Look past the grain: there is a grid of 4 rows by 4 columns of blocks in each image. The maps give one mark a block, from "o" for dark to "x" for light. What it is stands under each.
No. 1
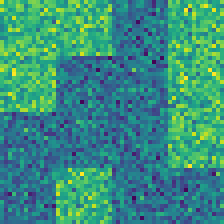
x x o x
x o o x
o o o x
o x o o
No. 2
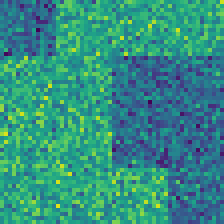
o x x x
x x o o
x x o o
x x x o
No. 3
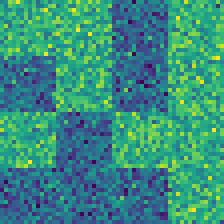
x x o x
o x o x
x o x x
o o o x
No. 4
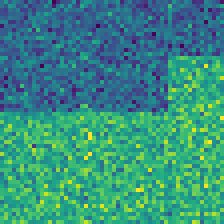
o o o o
o o o x
x x x x
x x x x
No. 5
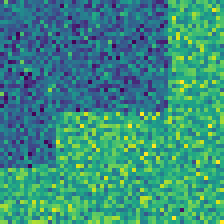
o o o x
o o o x
o x x x
x x x x
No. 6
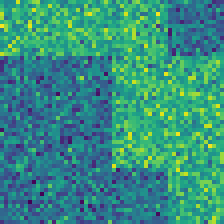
x x x o
o o x x
o o x x
o o o x
